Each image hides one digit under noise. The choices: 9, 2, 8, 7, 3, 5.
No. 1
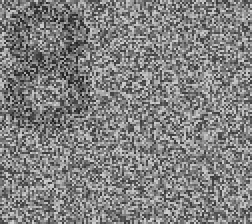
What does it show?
dark 8
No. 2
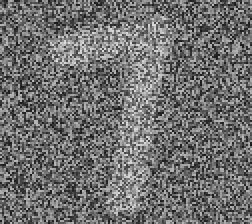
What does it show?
light 7
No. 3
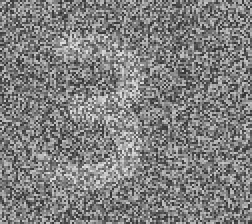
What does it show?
light 3
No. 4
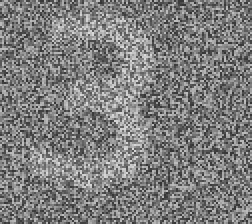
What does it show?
light 3
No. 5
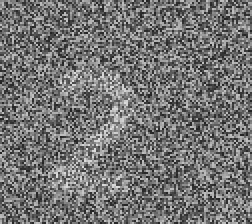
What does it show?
light 2
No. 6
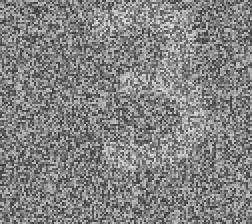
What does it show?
light 3
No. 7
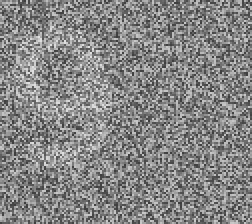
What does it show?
light 9
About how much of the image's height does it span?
two thirds
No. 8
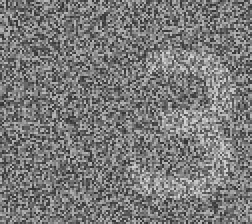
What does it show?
light 3
